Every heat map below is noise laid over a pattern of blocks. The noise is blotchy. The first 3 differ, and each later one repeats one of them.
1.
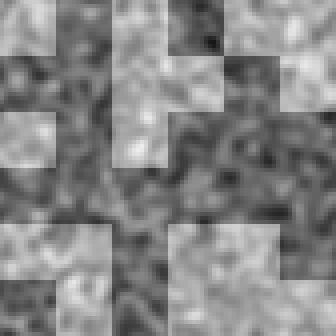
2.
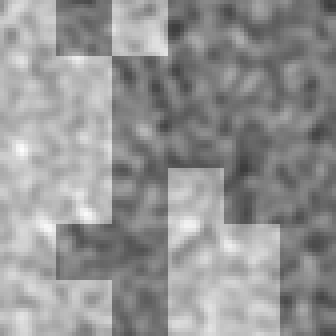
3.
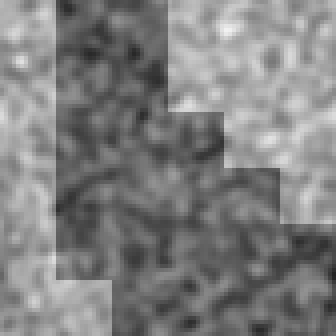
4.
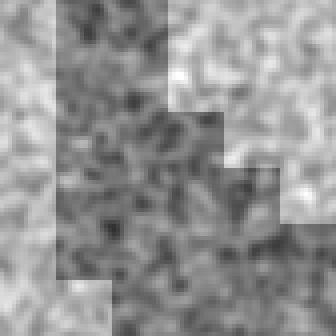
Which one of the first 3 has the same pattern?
3
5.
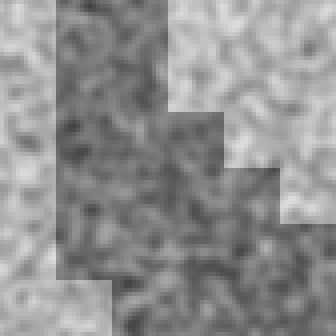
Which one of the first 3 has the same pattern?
3
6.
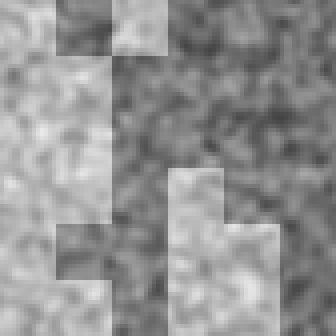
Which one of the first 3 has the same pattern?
2
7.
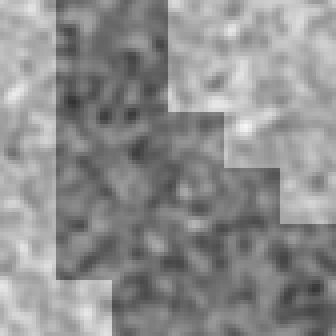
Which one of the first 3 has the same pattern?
3
